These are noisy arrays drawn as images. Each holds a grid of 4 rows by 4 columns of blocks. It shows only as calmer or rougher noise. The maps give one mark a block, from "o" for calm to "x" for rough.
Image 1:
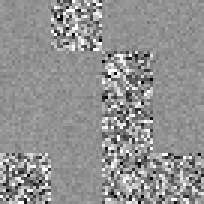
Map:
o x o o
o o x o
o o x o
x o x x
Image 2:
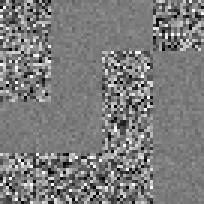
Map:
x o o x
x o x o
o o x o
x x x o
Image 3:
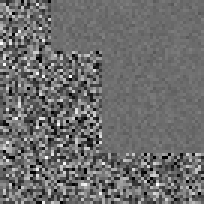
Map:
x o o o
x x o o
x x o o
x x x x
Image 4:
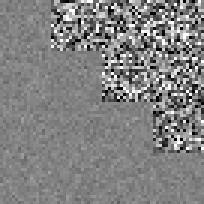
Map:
o x x x
o o x x
o o o x
o o o o
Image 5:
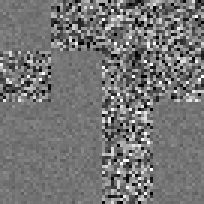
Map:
o x x x
x o x x
o o x o
o o x o
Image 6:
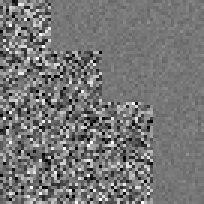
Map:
x o o o
x x o o
x x x o
x x x o
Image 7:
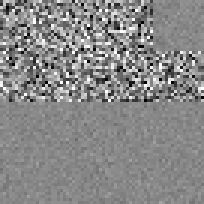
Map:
x x x o
x x x x
o o o o
o o o o
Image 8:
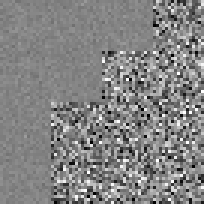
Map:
o o o x
o o x x
o x x x
o x x x
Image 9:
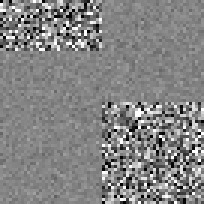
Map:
x x o o
o o o o
o o x x
o o x x
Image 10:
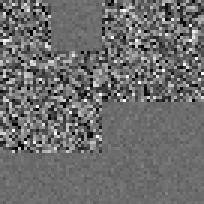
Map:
x o x x
x x x x
x x o o
o o o o
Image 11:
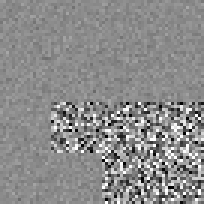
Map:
o o o o
o o o o
o x x x
o o x x
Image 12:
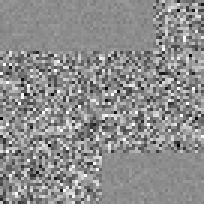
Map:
o o o x
x x x x
x x x x
x x o o
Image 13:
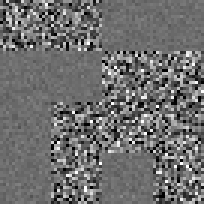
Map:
x x o o
o o x x
o x x x
o x o x
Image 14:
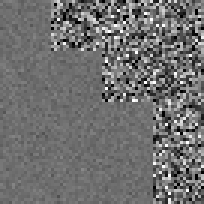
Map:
o x x x
o o x x
o o o x
o o o x
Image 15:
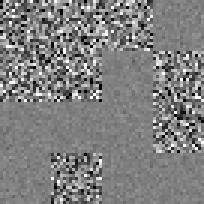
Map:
x x x o
x x o x
o o o x
o x o o
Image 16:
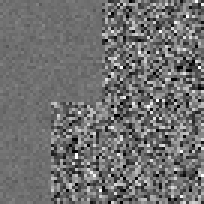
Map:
o o x x
o o x x
o x x x
o x x x
